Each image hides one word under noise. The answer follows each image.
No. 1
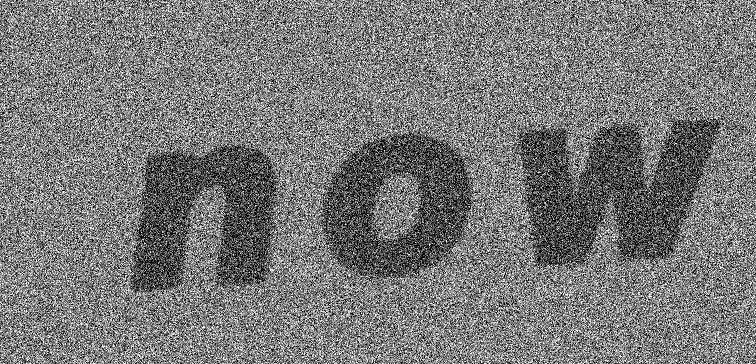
now
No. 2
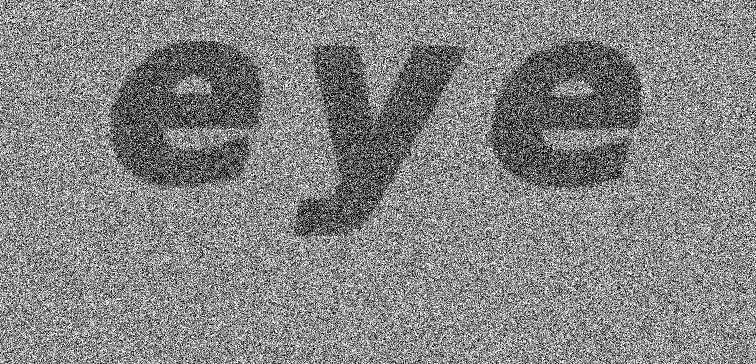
eye
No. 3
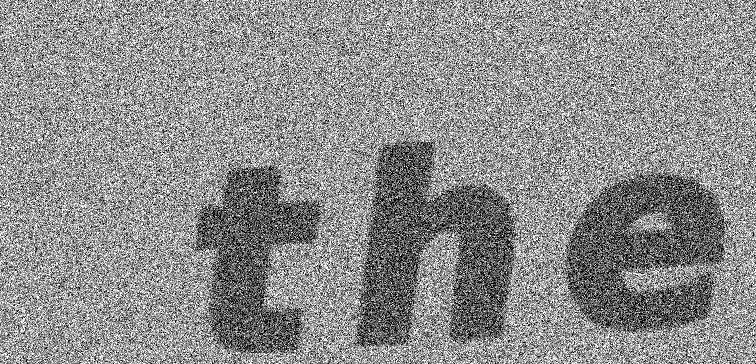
the
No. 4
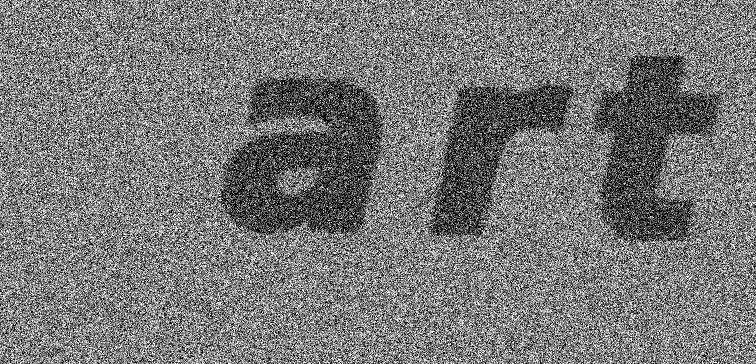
art
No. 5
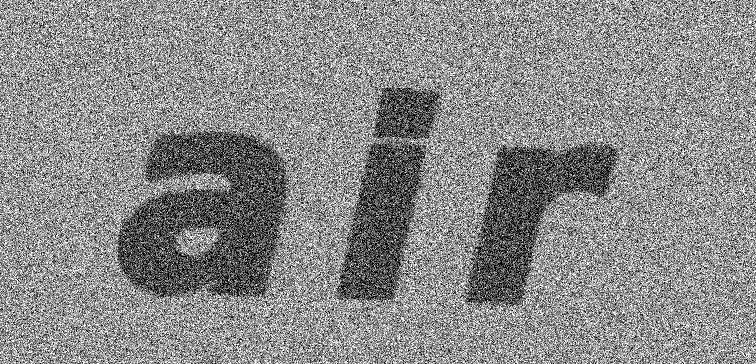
air
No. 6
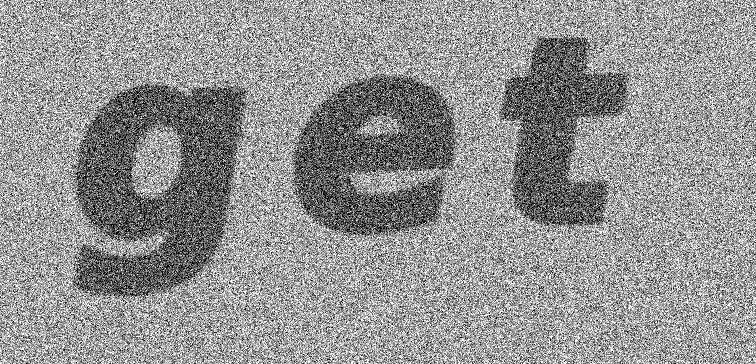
get
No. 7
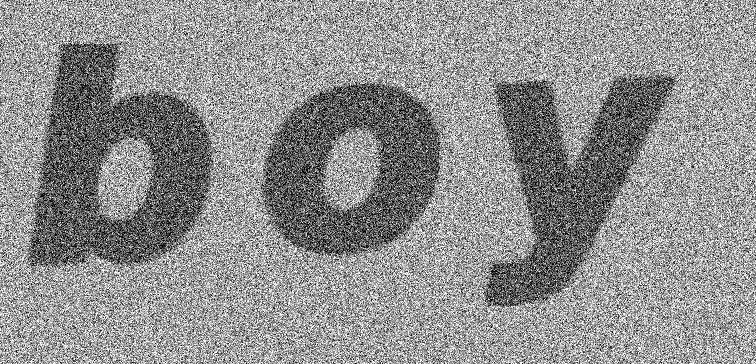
boy
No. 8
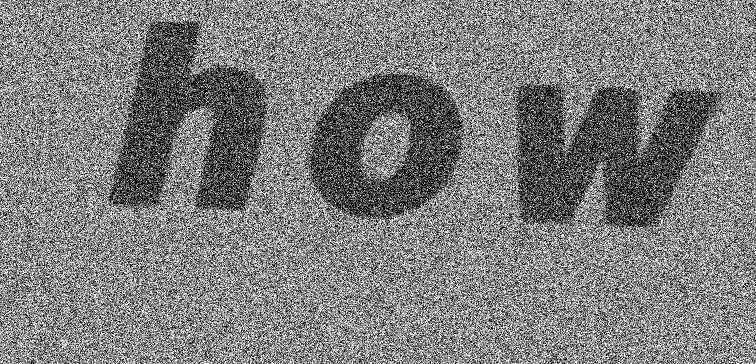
how
